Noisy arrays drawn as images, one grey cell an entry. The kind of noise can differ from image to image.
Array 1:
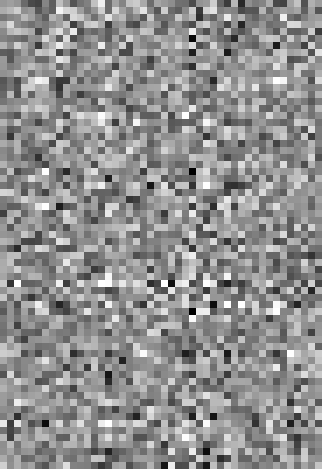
low rank plus noise
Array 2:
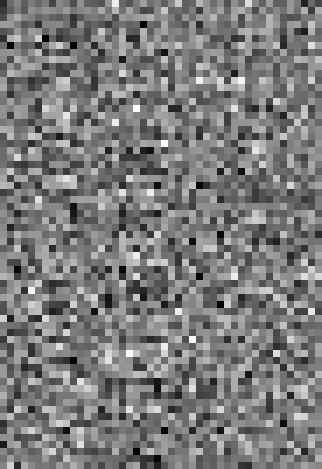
low rank plus noise
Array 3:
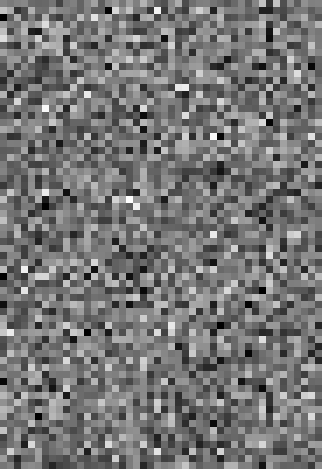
low rank plus noise
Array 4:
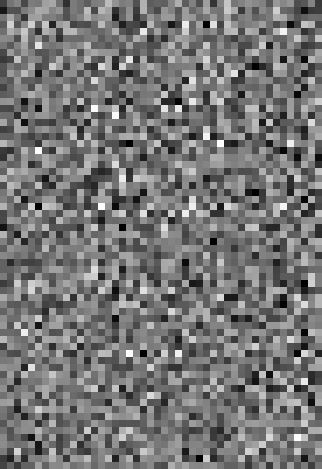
low rank plus noise
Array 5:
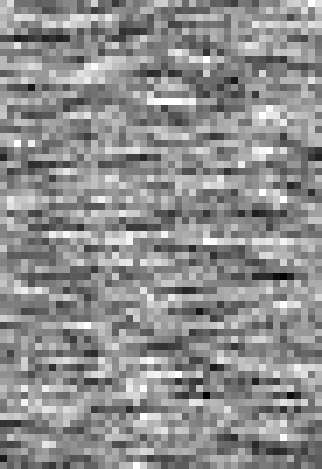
streaked along the rows
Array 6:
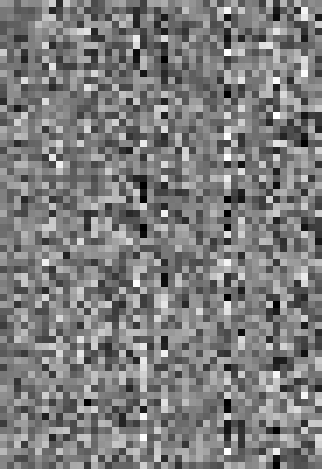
columns of uneven size
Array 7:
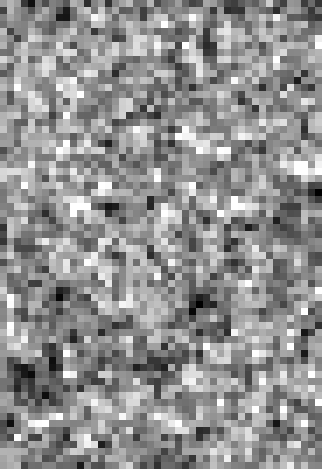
blotchy
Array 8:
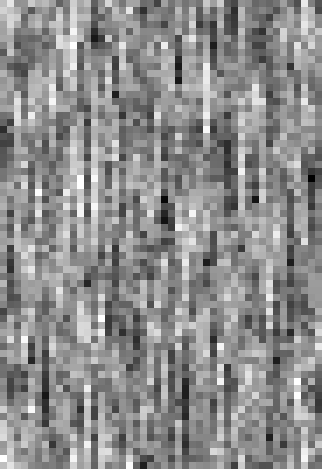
streaked along the columns
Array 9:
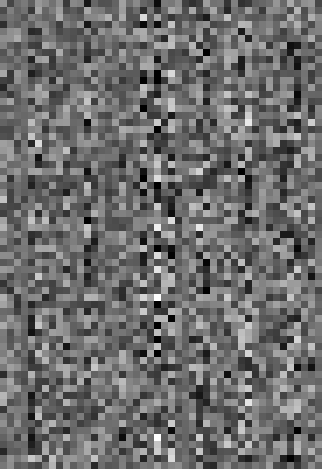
columns of uneven size
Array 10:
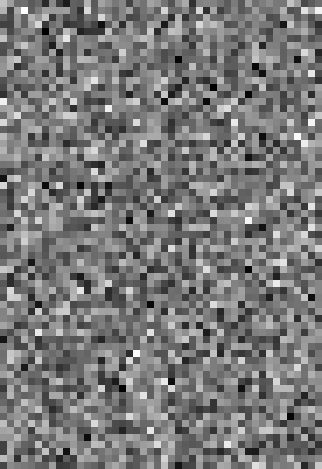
independent entries
